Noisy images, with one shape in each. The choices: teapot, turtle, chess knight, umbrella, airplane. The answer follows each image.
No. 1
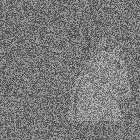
chess knight
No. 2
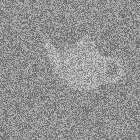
teapot
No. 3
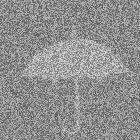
umbrella
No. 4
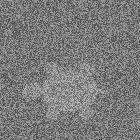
turtle
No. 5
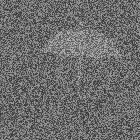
umbrella
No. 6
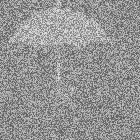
umbrella
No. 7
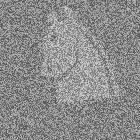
chess knight
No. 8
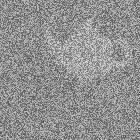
teapot
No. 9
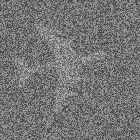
airplane
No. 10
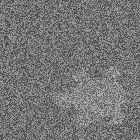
turtle
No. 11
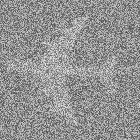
airplane
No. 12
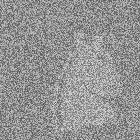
chess knight
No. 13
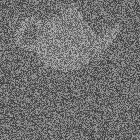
teapot
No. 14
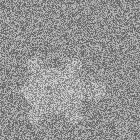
turtle
